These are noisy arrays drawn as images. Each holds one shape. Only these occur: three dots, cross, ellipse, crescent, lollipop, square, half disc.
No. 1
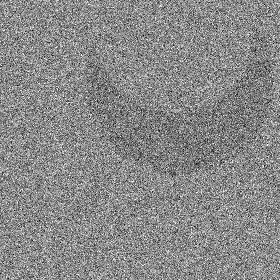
crescent
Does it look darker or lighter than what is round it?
darker
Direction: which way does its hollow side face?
up
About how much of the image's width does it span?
two thirds
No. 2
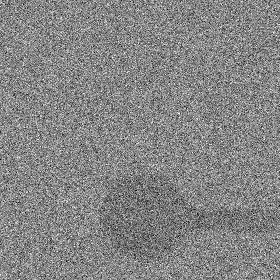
lollipop
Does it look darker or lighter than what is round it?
darker
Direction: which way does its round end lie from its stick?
left
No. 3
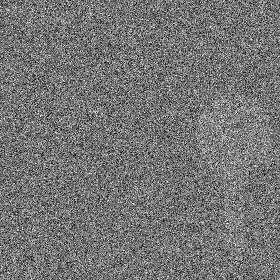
lollipop
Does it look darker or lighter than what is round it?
lighter
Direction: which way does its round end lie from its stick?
up
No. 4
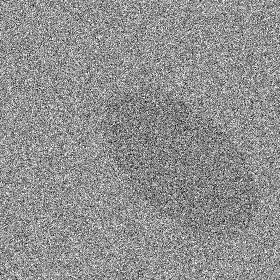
ellipse
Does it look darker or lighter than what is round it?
darker
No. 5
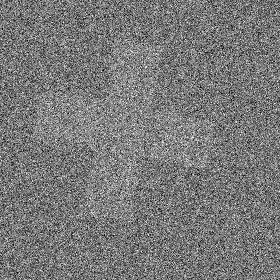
cross
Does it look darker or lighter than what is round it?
lighter
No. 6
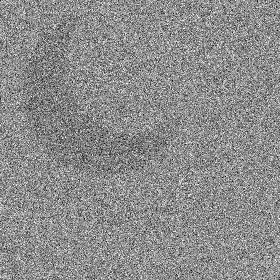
crescent
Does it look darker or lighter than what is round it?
darker
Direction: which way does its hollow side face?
up and right
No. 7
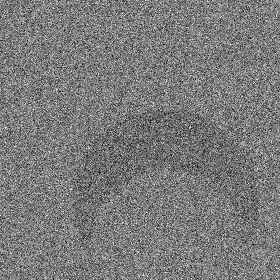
crescent
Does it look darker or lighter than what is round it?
darker
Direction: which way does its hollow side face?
down
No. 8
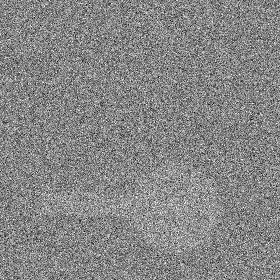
lollipop
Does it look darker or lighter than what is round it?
lighter
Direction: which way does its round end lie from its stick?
right
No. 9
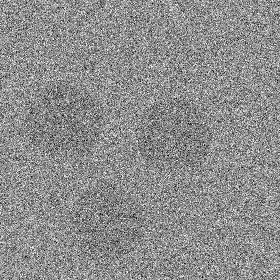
three dots
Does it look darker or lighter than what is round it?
darker
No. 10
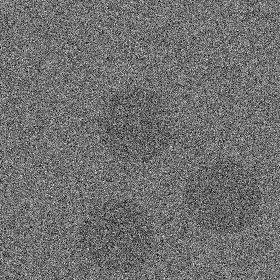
three dots
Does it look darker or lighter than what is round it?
darker
